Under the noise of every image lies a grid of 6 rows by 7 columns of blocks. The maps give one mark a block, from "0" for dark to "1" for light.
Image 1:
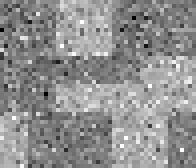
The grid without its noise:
0011000
0011000
0000011
0011111
1000110
1000110
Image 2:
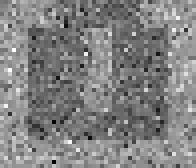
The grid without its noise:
1100011
1001001
1001001
1001001
1000001
1111111
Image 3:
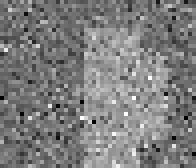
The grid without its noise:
0000000
0001100
0001110
0001110
0001110
0001100
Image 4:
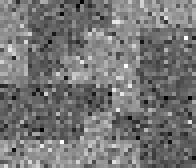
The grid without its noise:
1000111
1001100
1011100
0000100
0001000
1111100
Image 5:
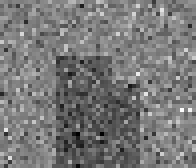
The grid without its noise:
1111111
1111111
1100111
1100011
1100011
1100011
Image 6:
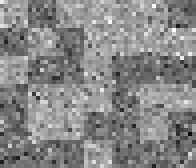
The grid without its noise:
1011110
0101111
1001000
0111011
0110010
0001000
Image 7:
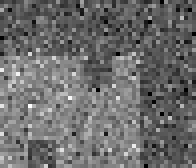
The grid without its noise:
0000000
0000000
1110100
1111100
1111100
1011100
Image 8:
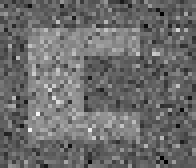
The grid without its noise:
0000000
0111100
0110000
0110000
0111100
0000000
